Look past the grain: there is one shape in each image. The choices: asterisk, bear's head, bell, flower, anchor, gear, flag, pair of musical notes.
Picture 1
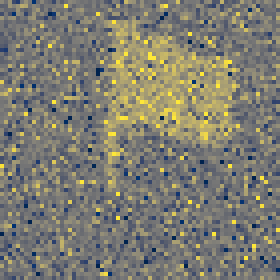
flag
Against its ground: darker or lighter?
lighter
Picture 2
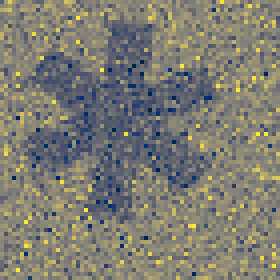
asterisk
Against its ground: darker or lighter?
darker
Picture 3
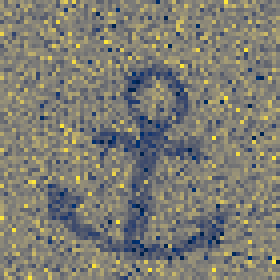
anchor
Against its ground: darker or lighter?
darker
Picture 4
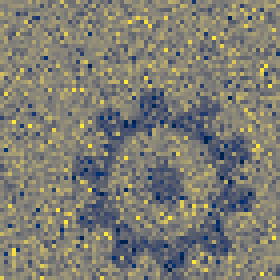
gear
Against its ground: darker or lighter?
darker
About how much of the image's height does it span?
two thirds
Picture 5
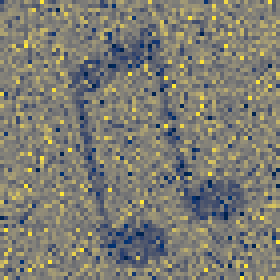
pair of musical notes
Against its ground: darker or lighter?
darker
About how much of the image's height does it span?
nearly all
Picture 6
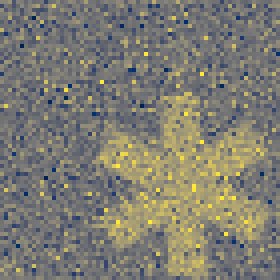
asterisk
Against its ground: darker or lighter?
lighter
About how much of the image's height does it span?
two thirds
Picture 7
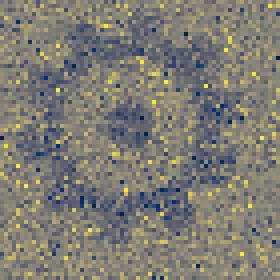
gear
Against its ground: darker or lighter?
darker
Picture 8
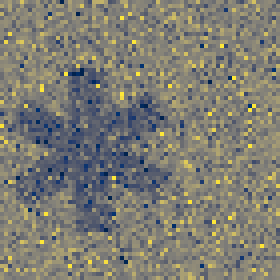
asterisk
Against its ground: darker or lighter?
darker
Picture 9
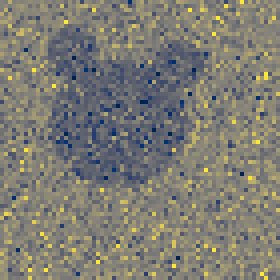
bear's head
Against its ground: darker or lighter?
darker
